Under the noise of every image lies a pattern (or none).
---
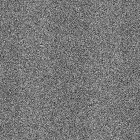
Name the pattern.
vertical stripes
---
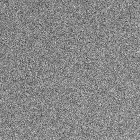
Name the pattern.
a smooth slope
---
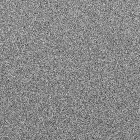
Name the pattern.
a smooth slope
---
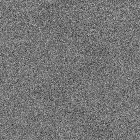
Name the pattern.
a wavy band
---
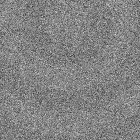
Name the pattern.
rings round one point
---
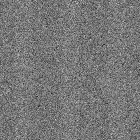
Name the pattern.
vertical stripes
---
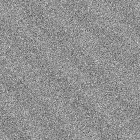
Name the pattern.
diagonal stripes
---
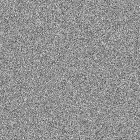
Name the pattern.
only noise
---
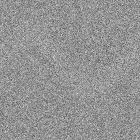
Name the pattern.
a wavy band
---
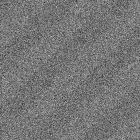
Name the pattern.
diagonal stripes
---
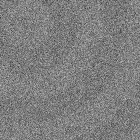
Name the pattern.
rings round one point
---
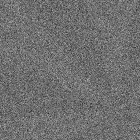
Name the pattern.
spokes from one point
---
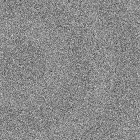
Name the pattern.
rings round one point
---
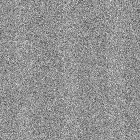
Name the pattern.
vertical stripes
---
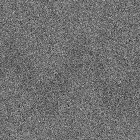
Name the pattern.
a wavy band
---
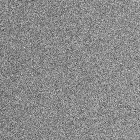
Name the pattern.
a smooth slope
